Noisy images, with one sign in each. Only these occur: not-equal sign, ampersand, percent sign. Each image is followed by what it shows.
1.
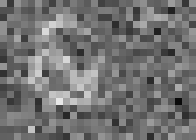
ampersand
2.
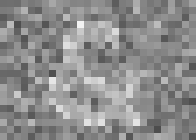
ampersand
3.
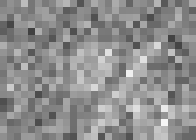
percent sign
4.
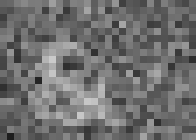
ampersand
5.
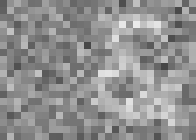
ampersand
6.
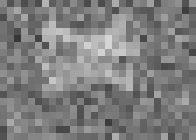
not-equal sign
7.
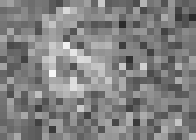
ampersand
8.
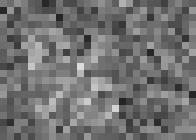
percent sign
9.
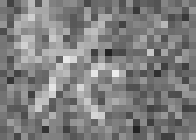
percent sign
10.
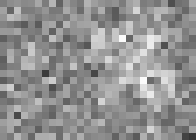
percent sign
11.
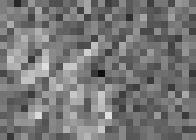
percent sign
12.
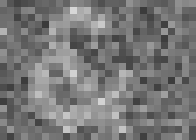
ampersand
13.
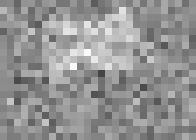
not-equal sign
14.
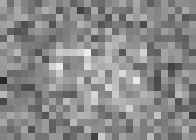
percent sign
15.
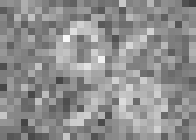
percent sign
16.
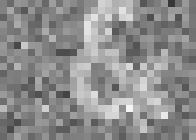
ampersand
